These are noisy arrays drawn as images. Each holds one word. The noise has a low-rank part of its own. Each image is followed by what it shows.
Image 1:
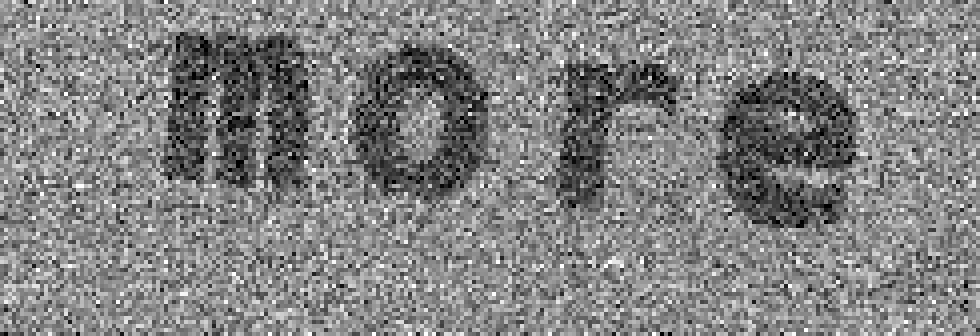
more
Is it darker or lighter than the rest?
darker
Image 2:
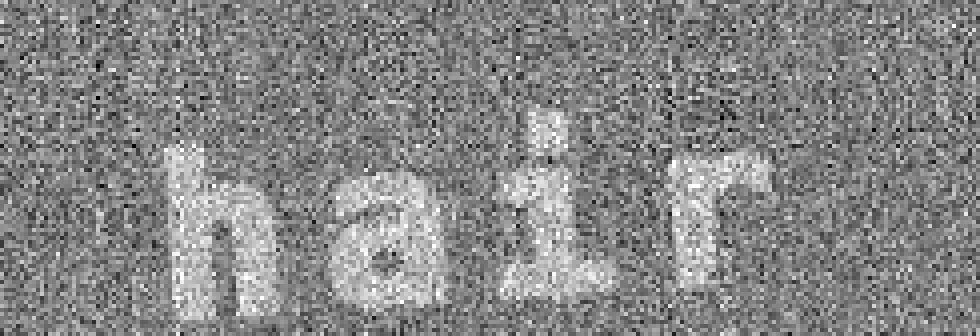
hair
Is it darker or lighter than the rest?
lighter
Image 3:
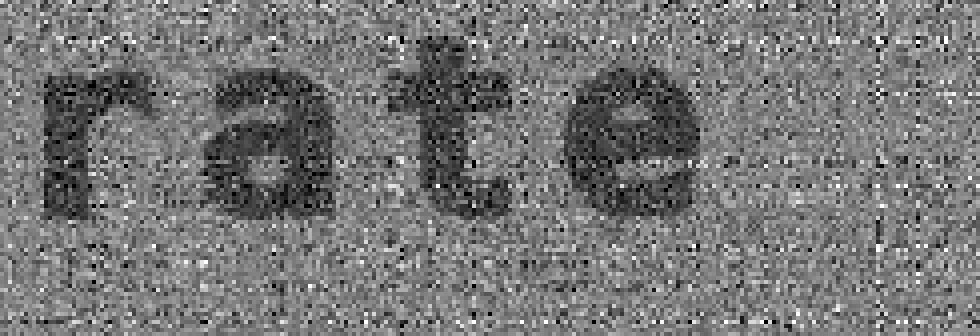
rate
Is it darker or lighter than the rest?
darker
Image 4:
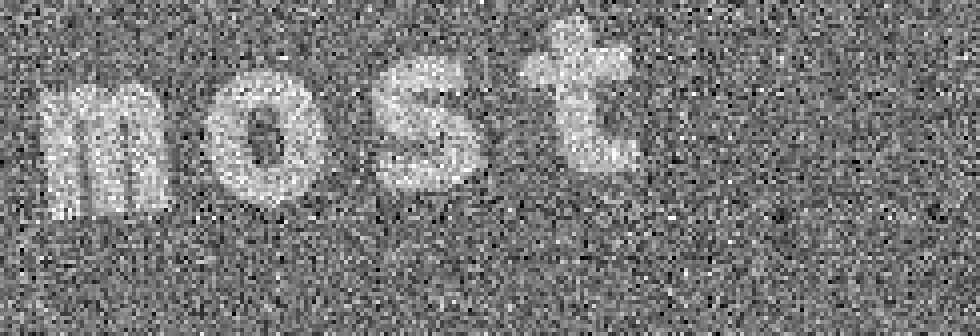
most
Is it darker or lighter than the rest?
lighter
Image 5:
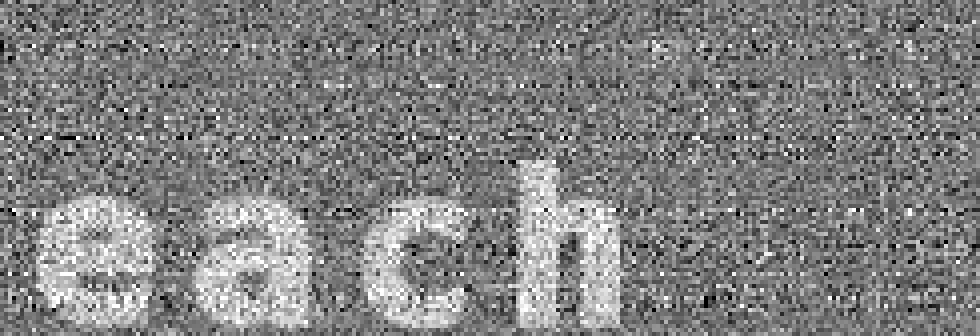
each
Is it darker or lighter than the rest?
lighter
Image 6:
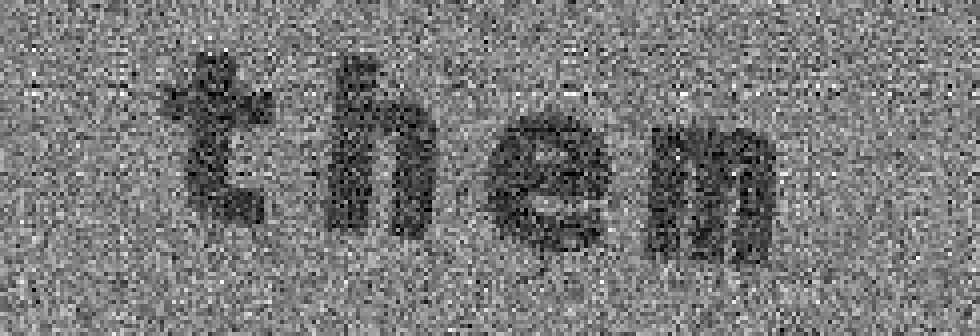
them
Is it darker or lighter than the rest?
darker
